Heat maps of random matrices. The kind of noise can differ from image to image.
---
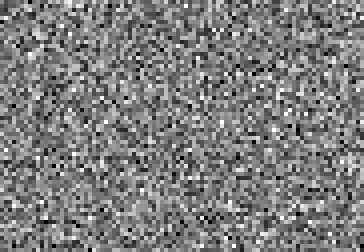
independent entries
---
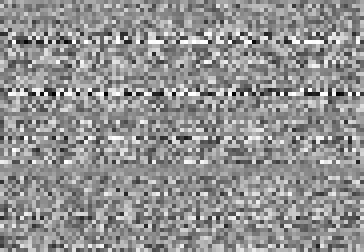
rows of uneven size
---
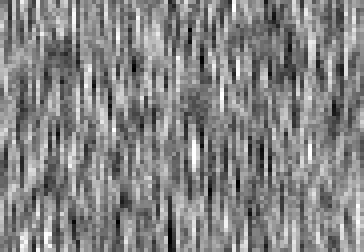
streaked along the columns
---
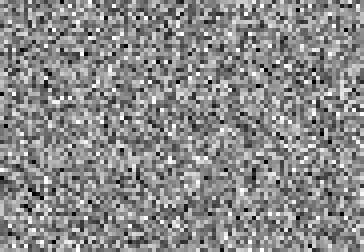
independent entries
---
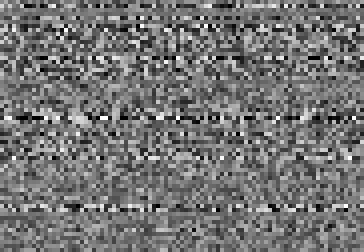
rows of uneven size
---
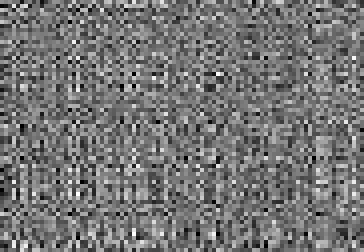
low rank plus noise
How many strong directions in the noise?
two
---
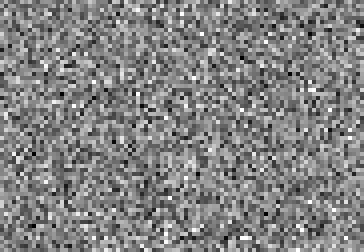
independent entries
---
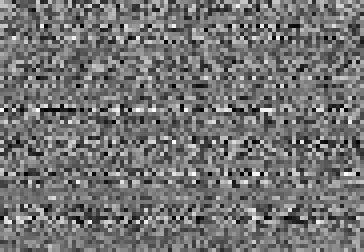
rows of uneven size
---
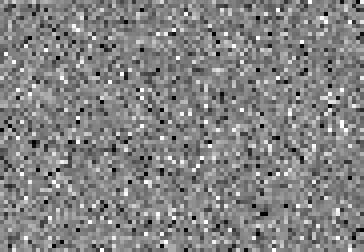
heavy tails
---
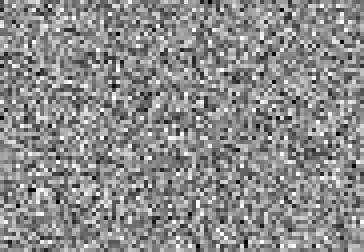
independent entries
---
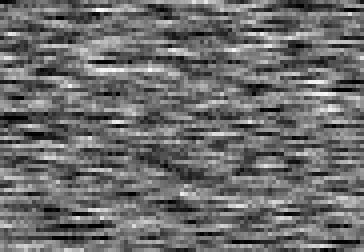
streaked along the rows
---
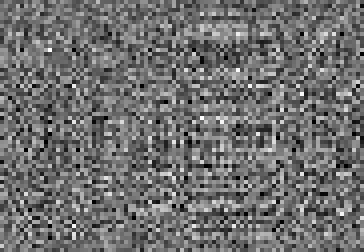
low rank plus noise
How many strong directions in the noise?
three or four
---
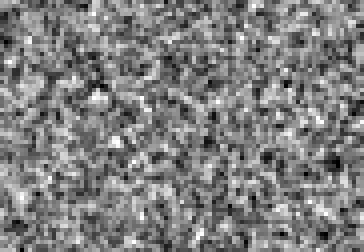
blotchy
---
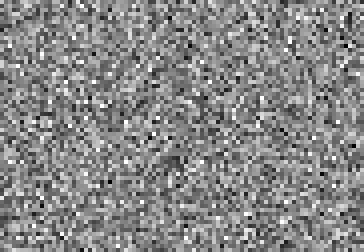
independent entries
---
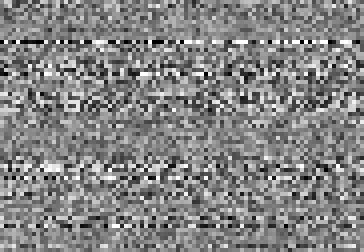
rows of uneven size
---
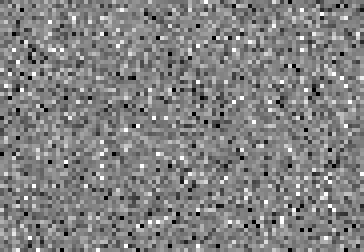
heavy tails
